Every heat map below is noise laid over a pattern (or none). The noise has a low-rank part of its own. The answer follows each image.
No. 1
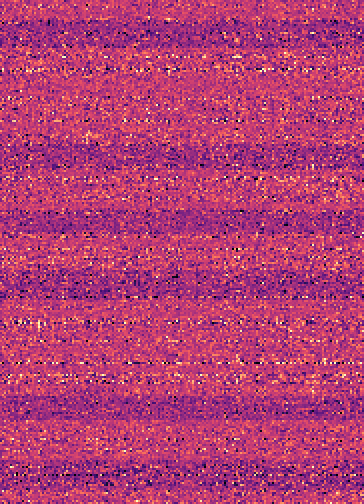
bands of rows
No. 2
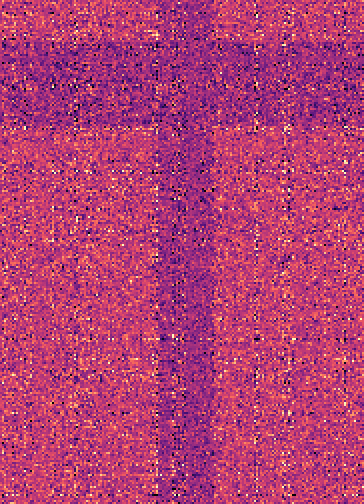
bands of rows crossing bands of columns
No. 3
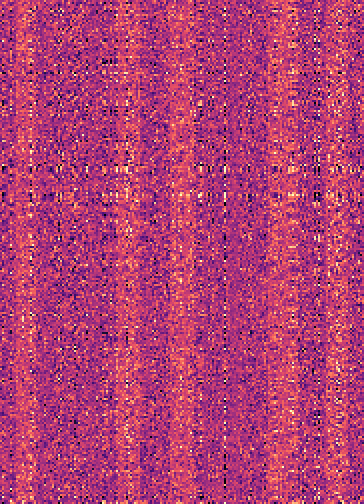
bands of columns
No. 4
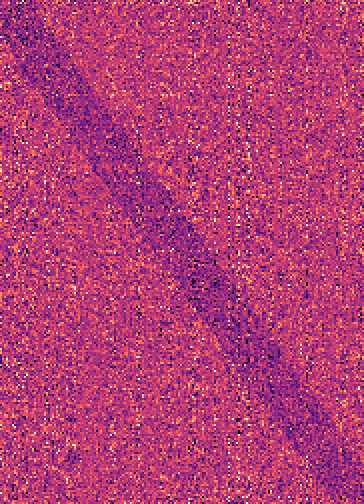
a diagonal band
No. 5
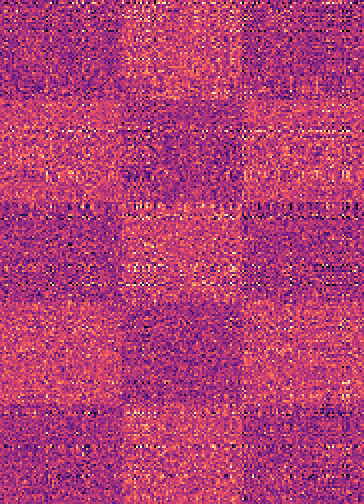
a checkerboard
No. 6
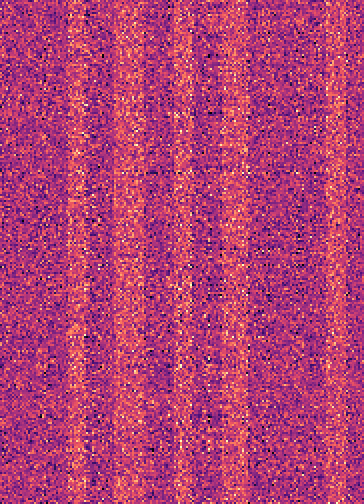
bands of columns
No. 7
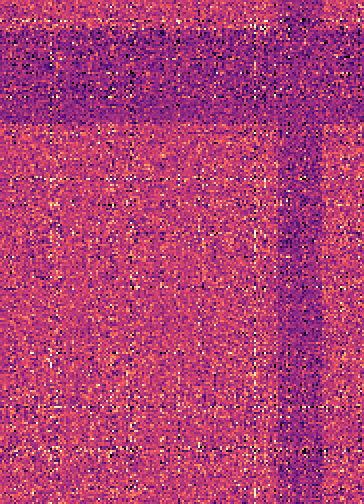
bands of rows crossing bands of columns
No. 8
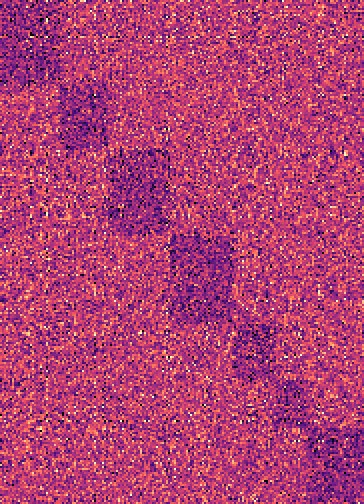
blocks along the diagonal
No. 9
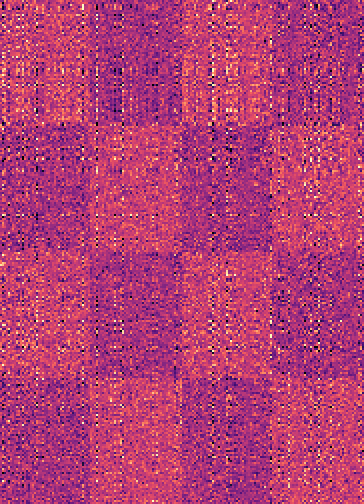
a checkerboard
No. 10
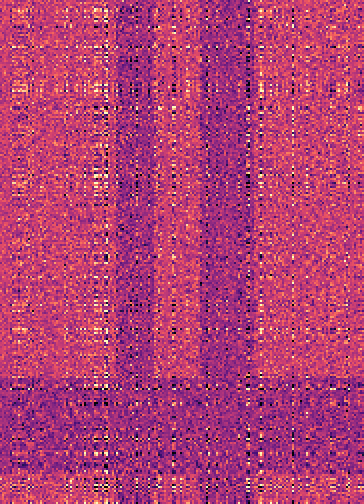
bands of rows crossing bands of columns
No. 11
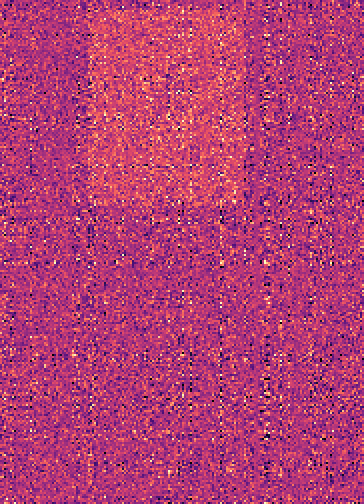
one block
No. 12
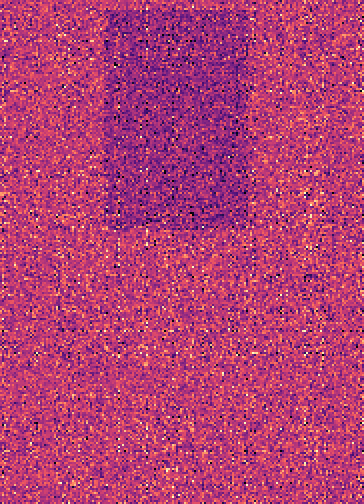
one block
